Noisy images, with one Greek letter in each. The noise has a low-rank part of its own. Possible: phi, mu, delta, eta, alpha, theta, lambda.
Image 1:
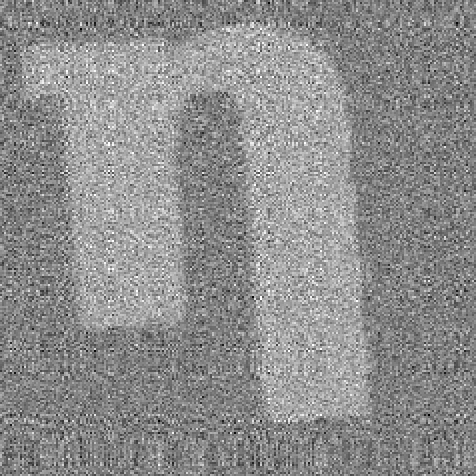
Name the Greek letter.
eta
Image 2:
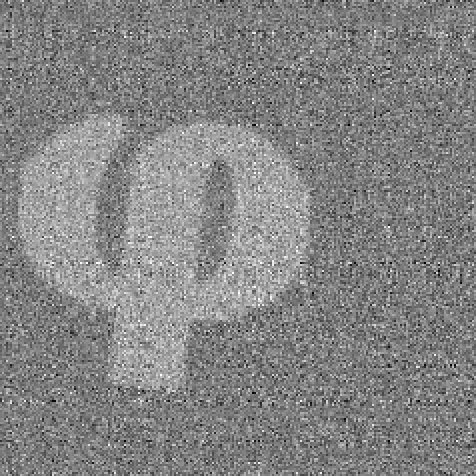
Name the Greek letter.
phi
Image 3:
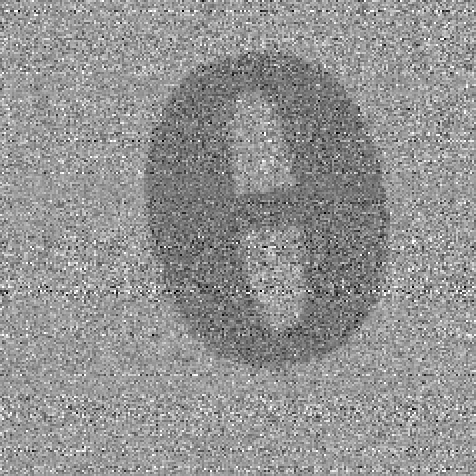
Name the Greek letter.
theta
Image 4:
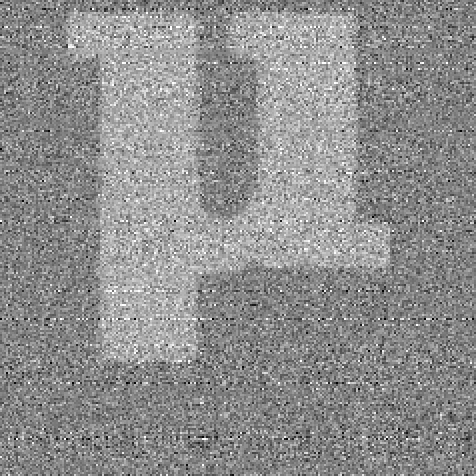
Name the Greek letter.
mu
